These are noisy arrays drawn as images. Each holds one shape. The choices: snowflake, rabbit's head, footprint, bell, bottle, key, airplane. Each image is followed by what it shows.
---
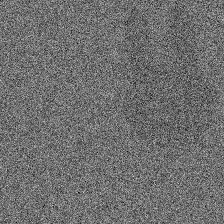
rabbit's head
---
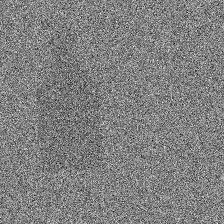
bottle
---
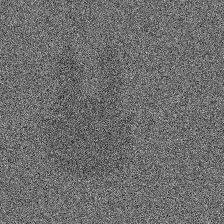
rabbit's head
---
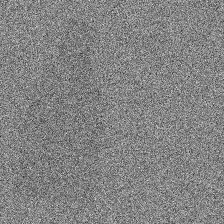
bottle
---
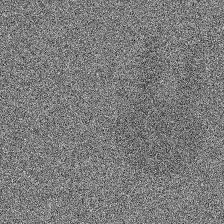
rabbit's head
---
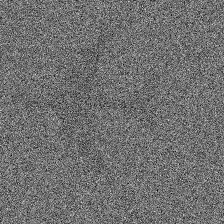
airplane
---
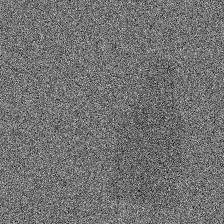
bottle
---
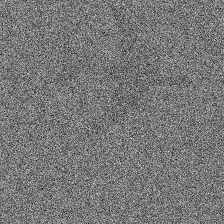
airplane
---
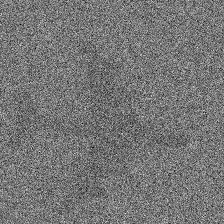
airplane
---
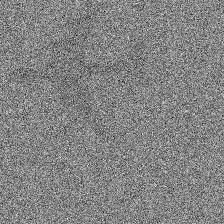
airplane
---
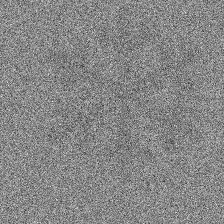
snowflake
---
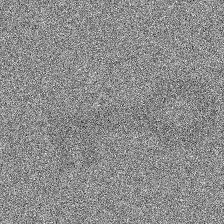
key
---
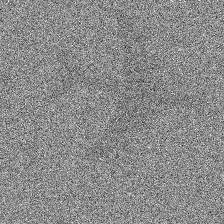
airplane
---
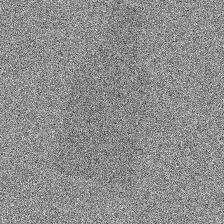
bottle
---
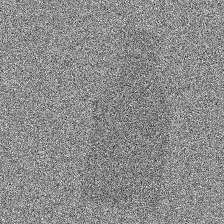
bottle
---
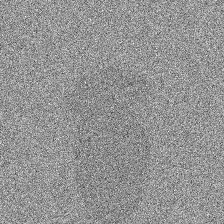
footprint
